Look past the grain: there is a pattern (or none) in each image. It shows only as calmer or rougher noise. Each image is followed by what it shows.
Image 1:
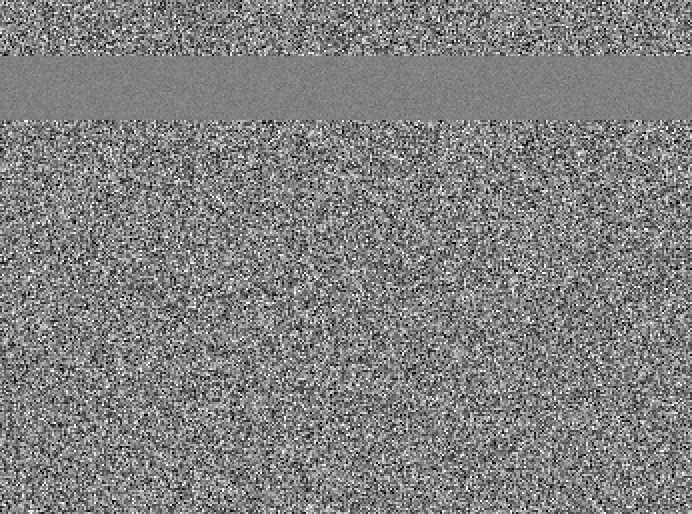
one horizontal stripe
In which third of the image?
top
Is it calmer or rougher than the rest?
calmer
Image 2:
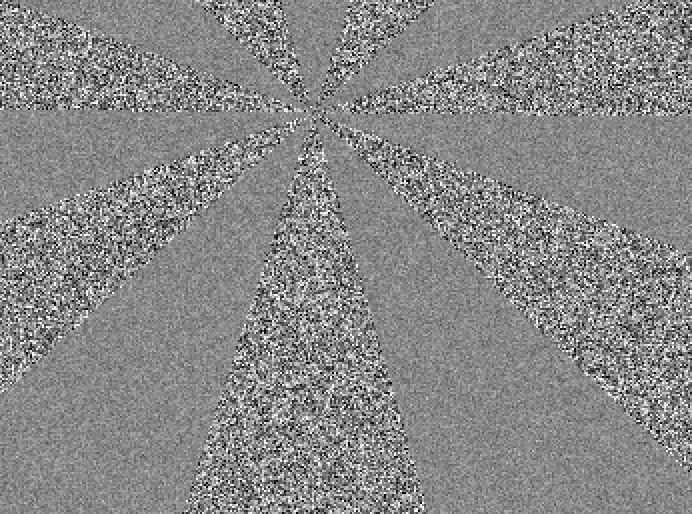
spokes from one point
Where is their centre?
top middle
